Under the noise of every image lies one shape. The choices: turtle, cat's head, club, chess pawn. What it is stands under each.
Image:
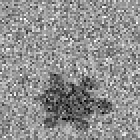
turtle
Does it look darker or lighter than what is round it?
darker
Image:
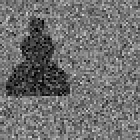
chess pawn
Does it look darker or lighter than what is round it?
darker
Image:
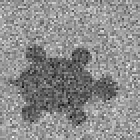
turtle
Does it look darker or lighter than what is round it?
darker
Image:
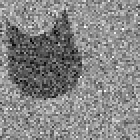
cat's head
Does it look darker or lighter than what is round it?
darker
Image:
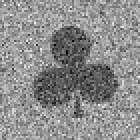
club
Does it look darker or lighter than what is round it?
darker
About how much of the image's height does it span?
two thirds
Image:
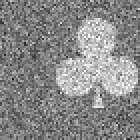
club
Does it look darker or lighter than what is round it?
lighter
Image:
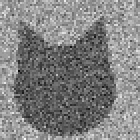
cat's head
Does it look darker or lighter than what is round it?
darker
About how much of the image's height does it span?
nearly all
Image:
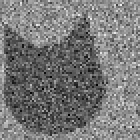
cat's head
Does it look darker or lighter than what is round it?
darker
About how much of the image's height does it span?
nearly all
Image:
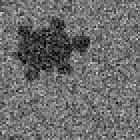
turtle
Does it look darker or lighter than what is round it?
darker
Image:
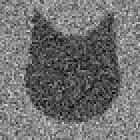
cat's head
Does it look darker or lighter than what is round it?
darker
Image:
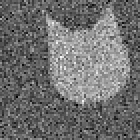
cat's head
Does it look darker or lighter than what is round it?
lighter
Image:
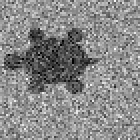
turtle
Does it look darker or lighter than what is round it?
darker
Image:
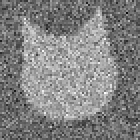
cat's head
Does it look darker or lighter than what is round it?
lighter
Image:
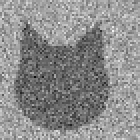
cat's head
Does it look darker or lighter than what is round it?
darker
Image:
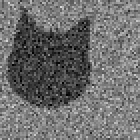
cat's head
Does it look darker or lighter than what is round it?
darker
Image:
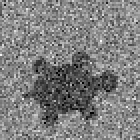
turtle
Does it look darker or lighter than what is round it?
darker
